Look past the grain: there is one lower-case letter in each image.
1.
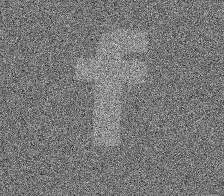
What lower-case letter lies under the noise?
f
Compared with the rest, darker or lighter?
lighter
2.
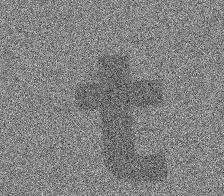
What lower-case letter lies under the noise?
t
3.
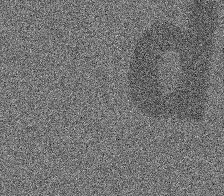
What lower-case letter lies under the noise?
d
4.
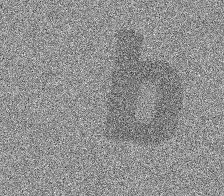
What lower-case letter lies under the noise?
b
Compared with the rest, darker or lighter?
darker
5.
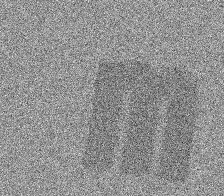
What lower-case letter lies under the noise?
m
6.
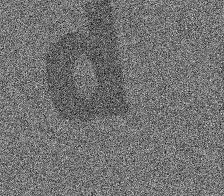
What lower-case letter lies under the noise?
d
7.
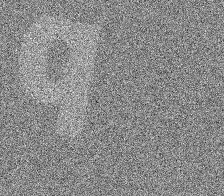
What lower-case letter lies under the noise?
q
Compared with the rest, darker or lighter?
lighter
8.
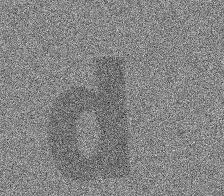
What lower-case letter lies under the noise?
d
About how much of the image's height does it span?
two thirds
